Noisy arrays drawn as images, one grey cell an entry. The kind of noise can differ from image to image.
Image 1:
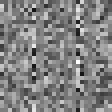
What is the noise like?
columns of uneven size
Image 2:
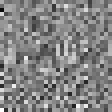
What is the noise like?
low rank plus noise
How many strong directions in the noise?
three or four
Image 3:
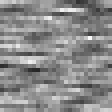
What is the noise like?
streaked along the rows
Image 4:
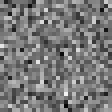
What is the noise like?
independent entries
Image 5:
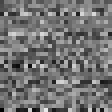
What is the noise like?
rows of uneven size
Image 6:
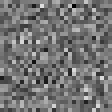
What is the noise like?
low rank plus noise
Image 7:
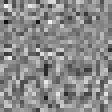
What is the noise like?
low rank plus noise
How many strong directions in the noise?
three or four
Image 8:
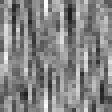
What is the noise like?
streaked along the columns
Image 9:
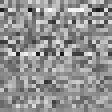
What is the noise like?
rows of uneven size
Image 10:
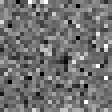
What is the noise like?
heavy tails
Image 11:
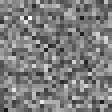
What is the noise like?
independent entries
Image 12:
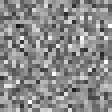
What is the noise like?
independent entries
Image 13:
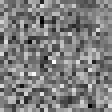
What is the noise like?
low rank plus noise
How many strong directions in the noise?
five to eight
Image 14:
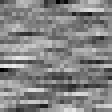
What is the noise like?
streaked along the rows
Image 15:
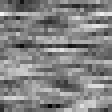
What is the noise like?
streaked along the rows
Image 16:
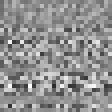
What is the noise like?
rows of uneven size
